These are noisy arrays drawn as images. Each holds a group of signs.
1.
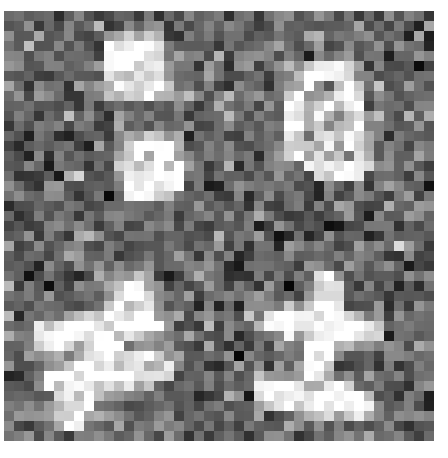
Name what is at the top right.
at sign
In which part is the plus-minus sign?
bottom right
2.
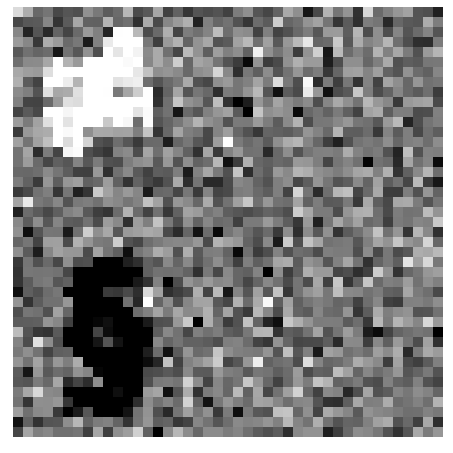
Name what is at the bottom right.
nothing
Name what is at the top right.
nothing
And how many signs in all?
2
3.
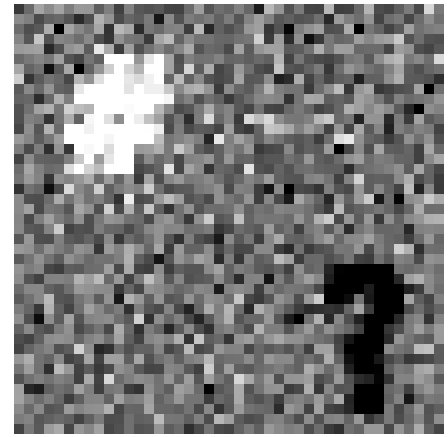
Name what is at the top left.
hash sign
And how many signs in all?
2
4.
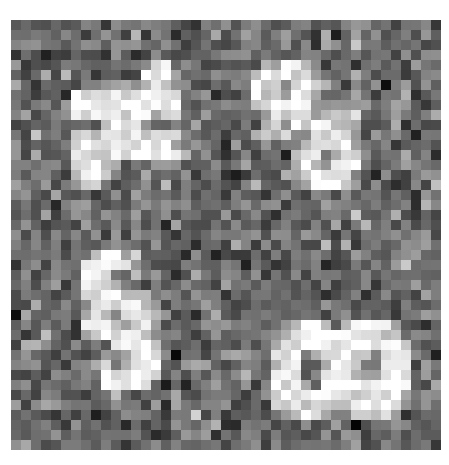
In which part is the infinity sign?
bottom right
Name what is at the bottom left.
section sign
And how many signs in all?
4
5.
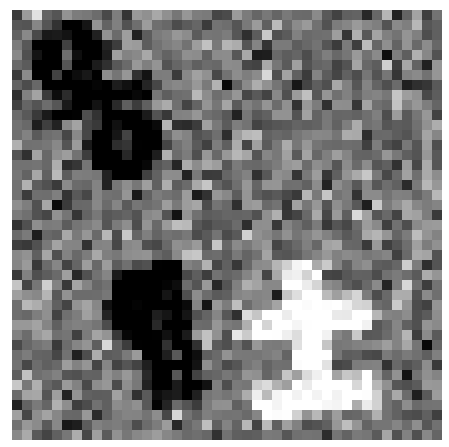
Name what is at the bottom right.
plus-minus sign
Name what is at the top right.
nothing
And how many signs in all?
3
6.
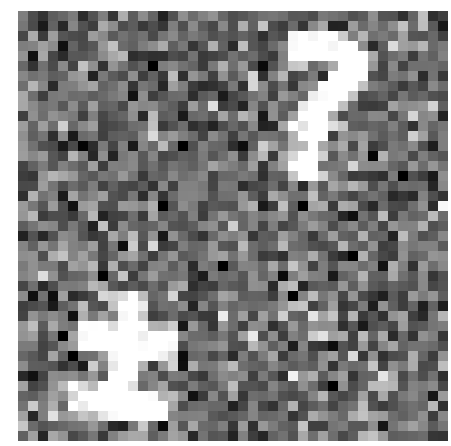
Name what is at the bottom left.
plus-minus sign
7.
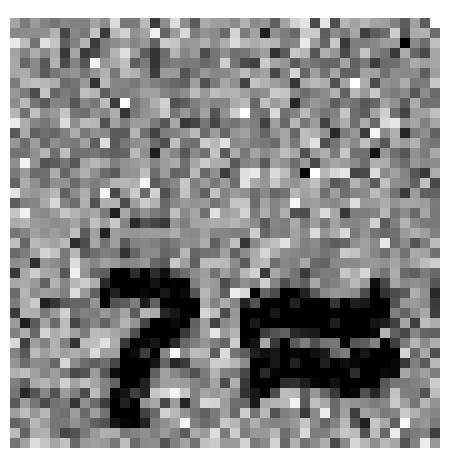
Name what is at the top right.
nothing
